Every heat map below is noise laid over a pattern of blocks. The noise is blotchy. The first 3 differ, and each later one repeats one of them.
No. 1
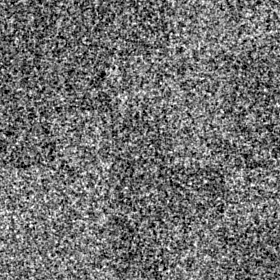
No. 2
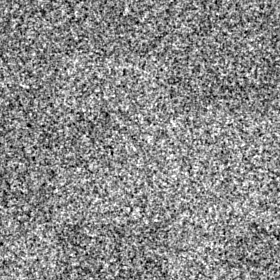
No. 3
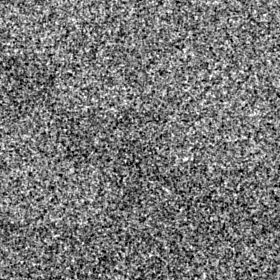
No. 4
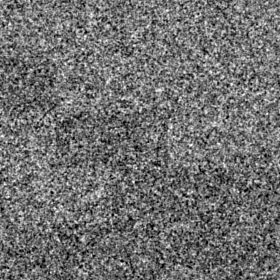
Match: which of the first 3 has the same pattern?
3
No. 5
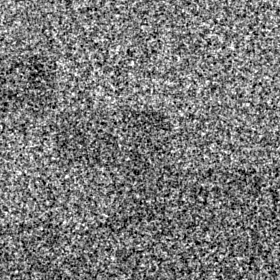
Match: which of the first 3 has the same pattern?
3
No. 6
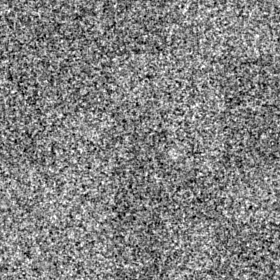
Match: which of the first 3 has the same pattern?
1
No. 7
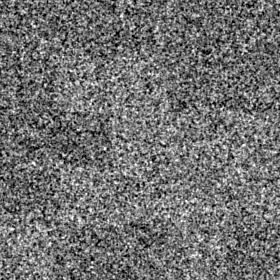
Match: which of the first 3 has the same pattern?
2
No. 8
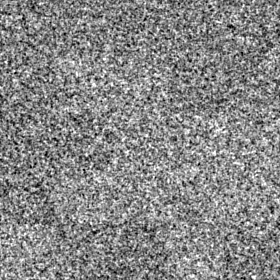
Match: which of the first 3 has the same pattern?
2
